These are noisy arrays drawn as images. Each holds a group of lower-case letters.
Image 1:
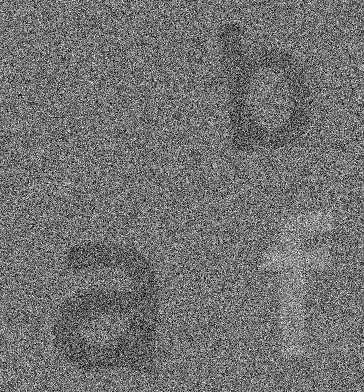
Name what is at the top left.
nothing
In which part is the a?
bottom left
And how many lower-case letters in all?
3
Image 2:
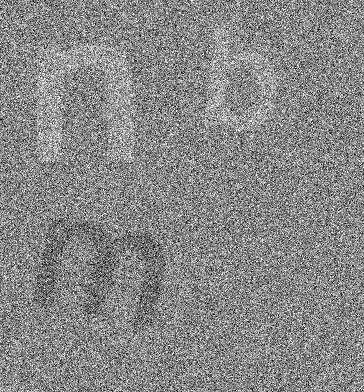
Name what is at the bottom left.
m
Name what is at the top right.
b
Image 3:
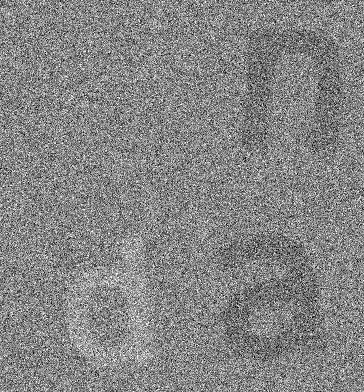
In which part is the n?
top right
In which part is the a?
bottom right
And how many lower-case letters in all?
3
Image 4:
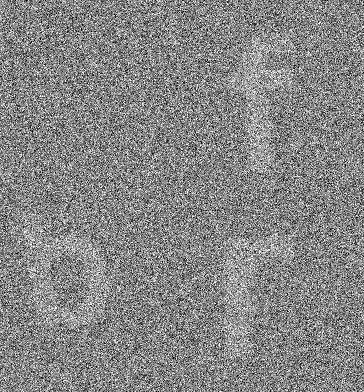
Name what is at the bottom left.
b
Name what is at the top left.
nothing
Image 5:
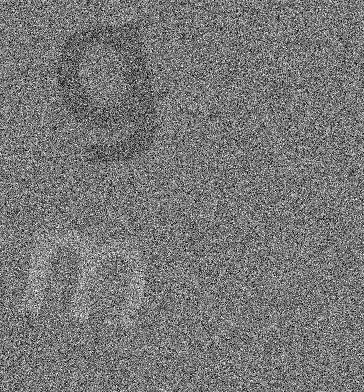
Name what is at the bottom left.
m
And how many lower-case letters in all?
2
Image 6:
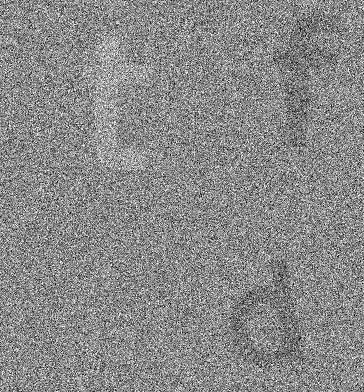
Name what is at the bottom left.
nothing
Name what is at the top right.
f
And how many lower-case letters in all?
3
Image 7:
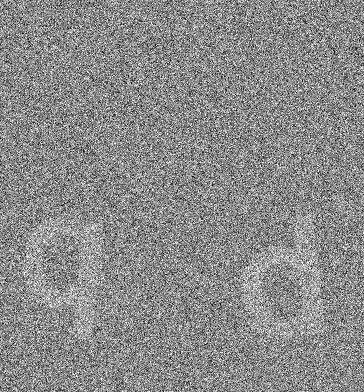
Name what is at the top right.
nothing
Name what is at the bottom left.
q
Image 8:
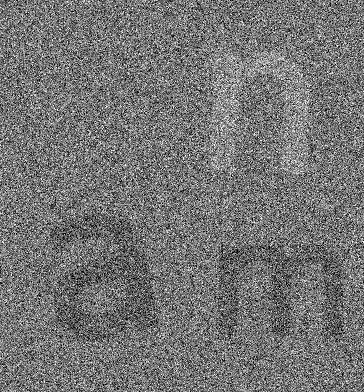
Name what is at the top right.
n
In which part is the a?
bottom left
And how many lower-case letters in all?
3
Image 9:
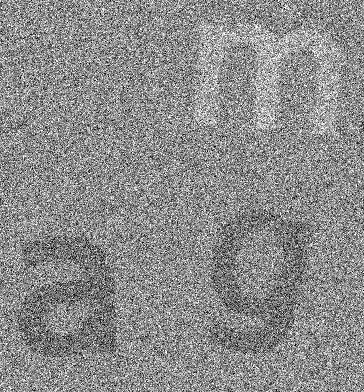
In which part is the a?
bottom left
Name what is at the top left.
nothing
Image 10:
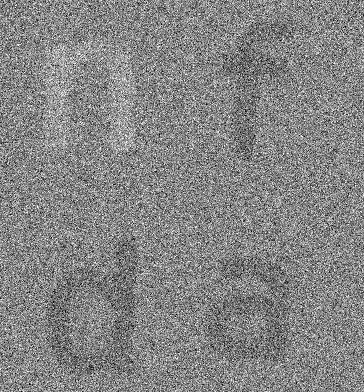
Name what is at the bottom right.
a
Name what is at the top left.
n
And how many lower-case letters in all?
4
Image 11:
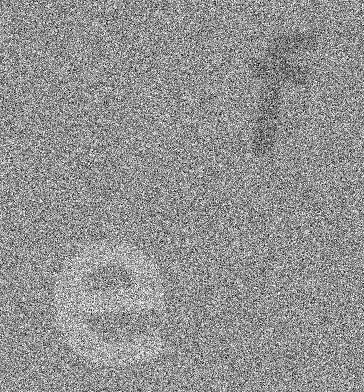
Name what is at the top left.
nothing
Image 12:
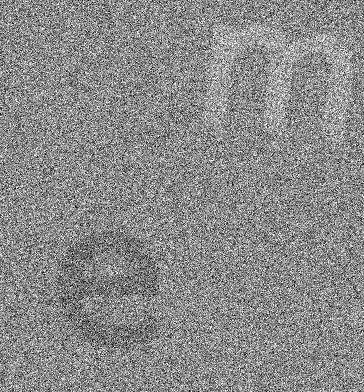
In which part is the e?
bottom left
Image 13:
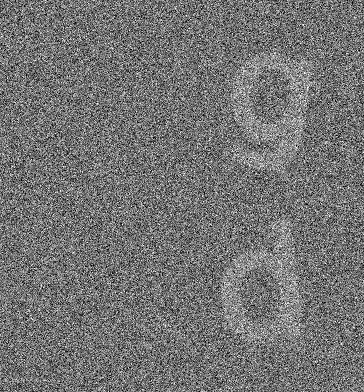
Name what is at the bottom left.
nothing
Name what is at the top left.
nothing
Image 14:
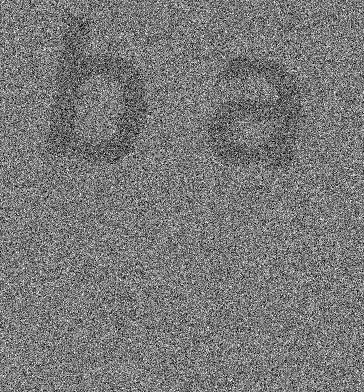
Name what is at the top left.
b
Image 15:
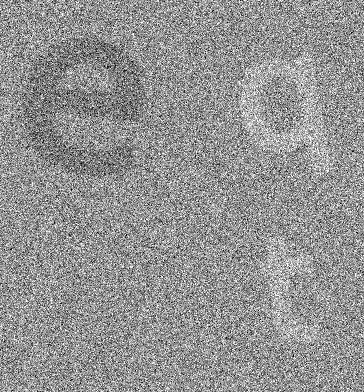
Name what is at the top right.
q
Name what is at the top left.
e
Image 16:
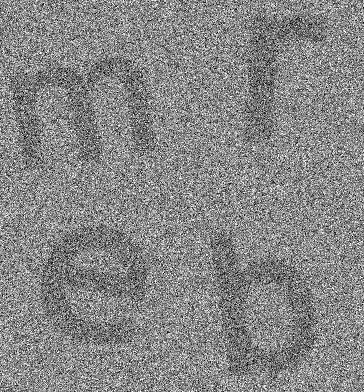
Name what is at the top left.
m
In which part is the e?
bottom left
